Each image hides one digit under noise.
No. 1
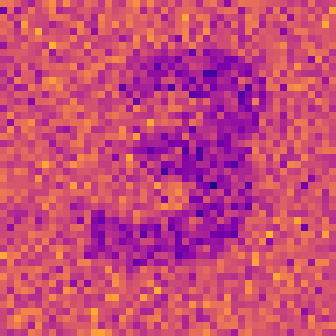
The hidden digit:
3
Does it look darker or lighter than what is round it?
darker
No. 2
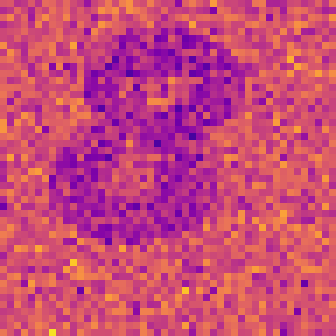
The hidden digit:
8
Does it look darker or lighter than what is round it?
darker
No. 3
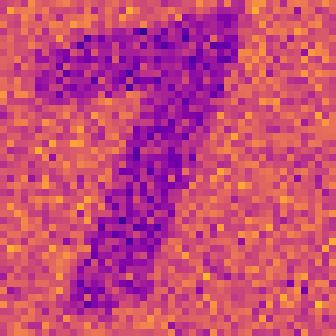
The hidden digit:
7
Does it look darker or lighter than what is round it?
darker
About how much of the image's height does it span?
nearly all
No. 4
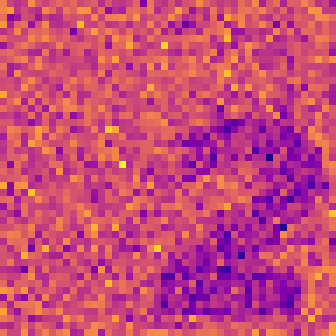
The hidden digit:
2
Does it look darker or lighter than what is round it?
darker
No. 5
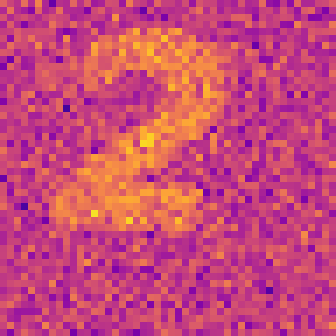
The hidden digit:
2
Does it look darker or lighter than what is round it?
lighter
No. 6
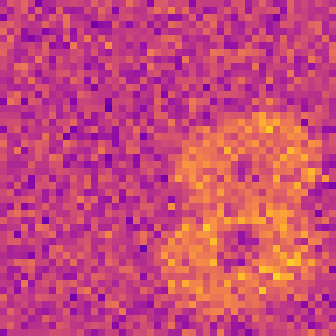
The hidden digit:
8
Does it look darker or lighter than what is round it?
lighter
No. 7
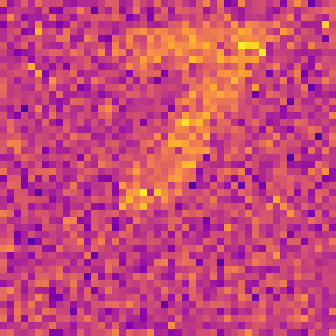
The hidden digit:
7
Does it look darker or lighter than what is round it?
lighter
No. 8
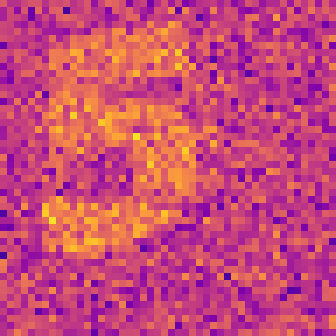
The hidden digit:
5
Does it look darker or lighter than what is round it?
lighter
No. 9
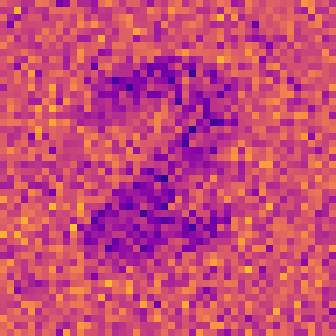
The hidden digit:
2
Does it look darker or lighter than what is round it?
darker
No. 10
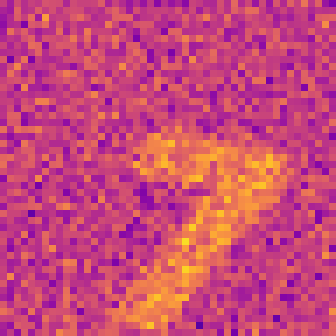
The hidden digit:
7
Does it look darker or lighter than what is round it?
lighter
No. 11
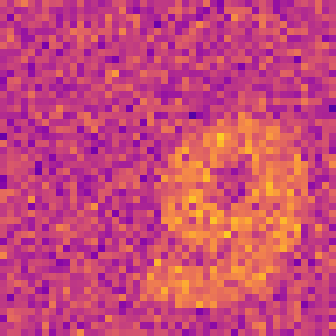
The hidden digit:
9
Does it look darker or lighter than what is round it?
lighter
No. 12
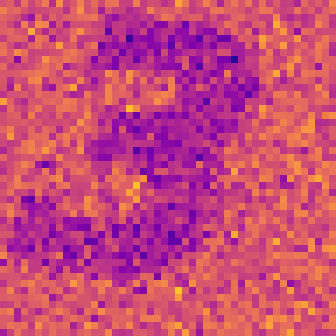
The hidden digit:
3
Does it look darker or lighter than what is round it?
darker
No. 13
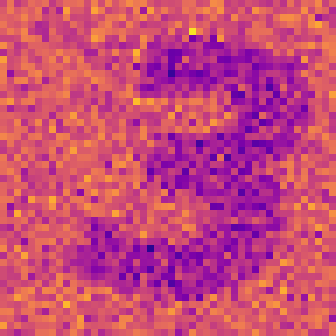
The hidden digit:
3
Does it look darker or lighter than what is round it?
darker
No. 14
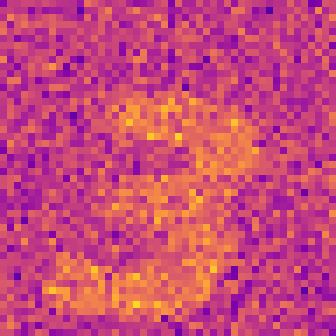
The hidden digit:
3
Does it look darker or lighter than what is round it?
lighter
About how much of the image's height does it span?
two thirds
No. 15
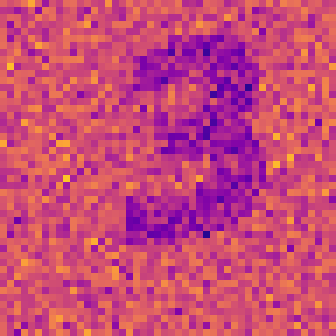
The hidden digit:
3
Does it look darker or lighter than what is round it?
darker
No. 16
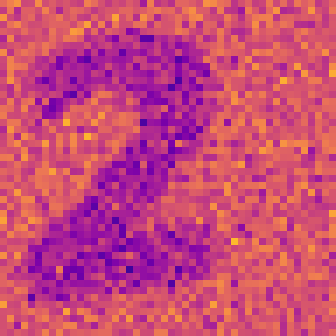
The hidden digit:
2
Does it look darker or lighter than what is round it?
darker
